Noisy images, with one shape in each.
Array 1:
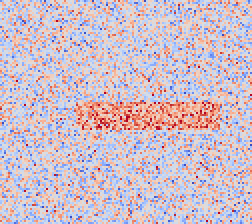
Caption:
red bar
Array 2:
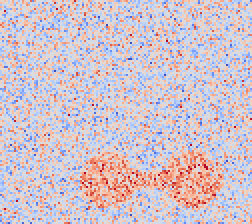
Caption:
red dumbbell
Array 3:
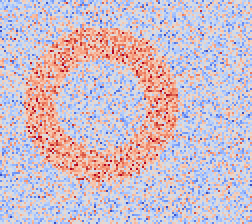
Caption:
red ring
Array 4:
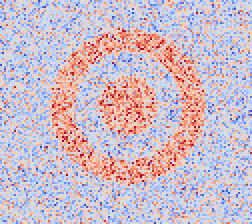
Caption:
red bullseye
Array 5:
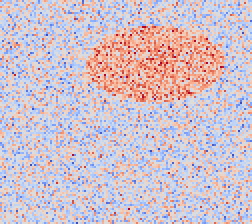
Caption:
red ellipse
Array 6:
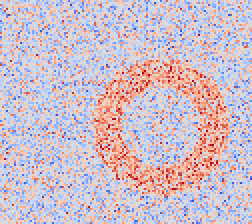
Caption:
red ring
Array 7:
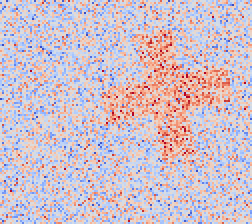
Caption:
red cross
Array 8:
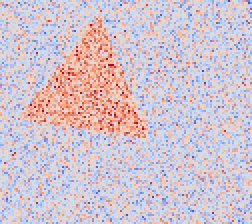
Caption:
red triangle
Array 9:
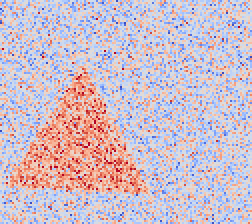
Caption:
red triangle
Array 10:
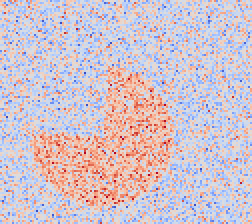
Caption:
red disc with a wedge cut out
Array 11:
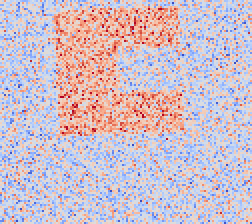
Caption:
red square with a notch
